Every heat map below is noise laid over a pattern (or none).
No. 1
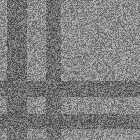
bands of rows crossing bands of columns
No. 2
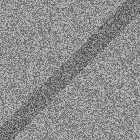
a diagonal band
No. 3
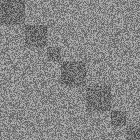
blocks along the diagonal
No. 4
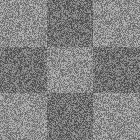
a checkerboard
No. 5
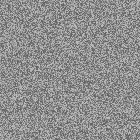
only noise
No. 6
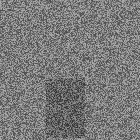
one block
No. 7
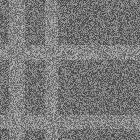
bands of rows crossing bands of columns
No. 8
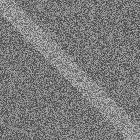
a diagonal band
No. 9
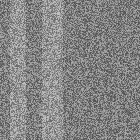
bands of columns
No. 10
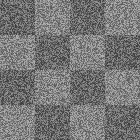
a checkerboard
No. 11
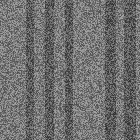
bands of columns
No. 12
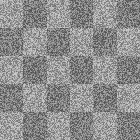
a checkerboard
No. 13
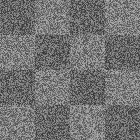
a checkerboard
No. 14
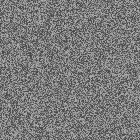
only noise
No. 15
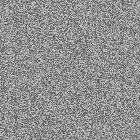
only noise
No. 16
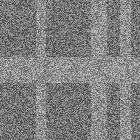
bands of rows crossing bands of columns
